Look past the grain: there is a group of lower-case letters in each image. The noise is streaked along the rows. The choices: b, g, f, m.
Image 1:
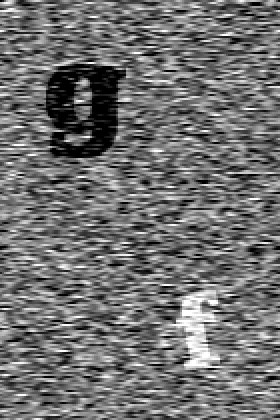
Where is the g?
top left
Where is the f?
bottom right
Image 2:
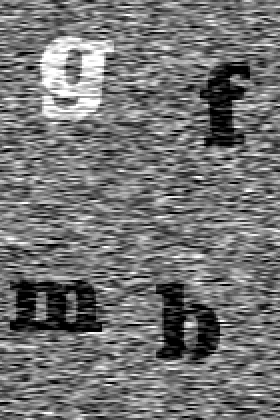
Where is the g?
top left
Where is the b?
bottom right
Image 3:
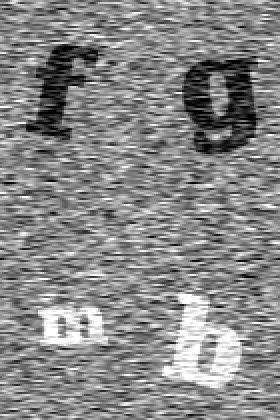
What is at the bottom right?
b
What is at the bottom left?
m
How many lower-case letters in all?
4
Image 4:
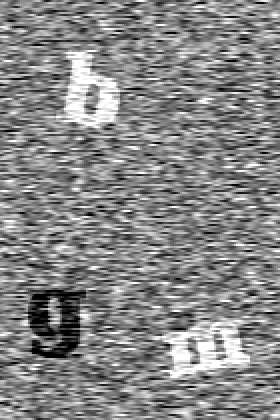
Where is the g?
bottom left
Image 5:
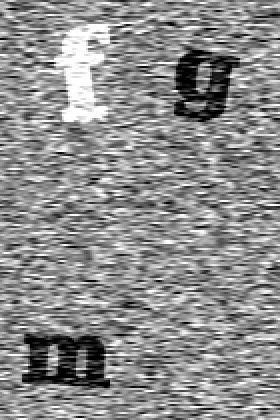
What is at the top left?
f
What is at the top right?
g
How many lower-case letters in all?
3
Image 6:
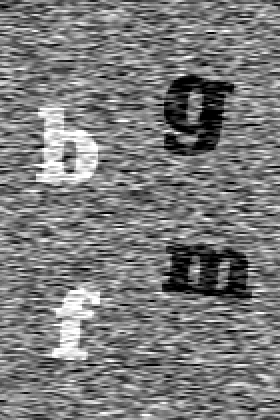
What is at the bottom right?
m
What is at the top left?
b
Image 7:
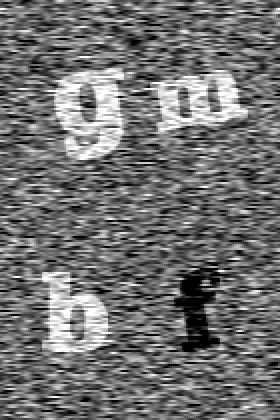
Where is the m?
top right
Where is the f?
bottom right
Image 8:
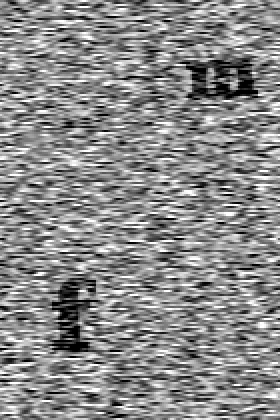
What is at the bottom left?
f
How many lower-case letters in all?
2
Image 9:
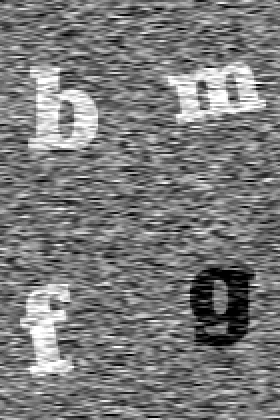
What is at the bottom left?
f
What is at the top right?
m
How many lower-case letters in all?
4
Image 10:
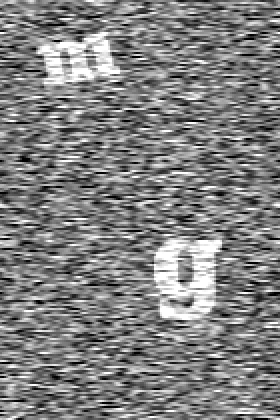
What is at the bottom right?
g
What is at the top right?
nothing
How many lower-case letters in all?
2
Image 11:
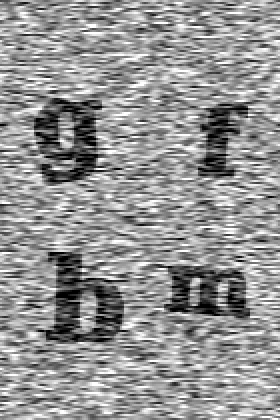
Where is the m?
bottom right
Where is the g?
top left
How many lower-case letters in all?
4
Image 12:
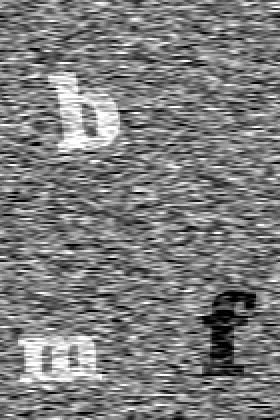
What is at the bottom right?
f
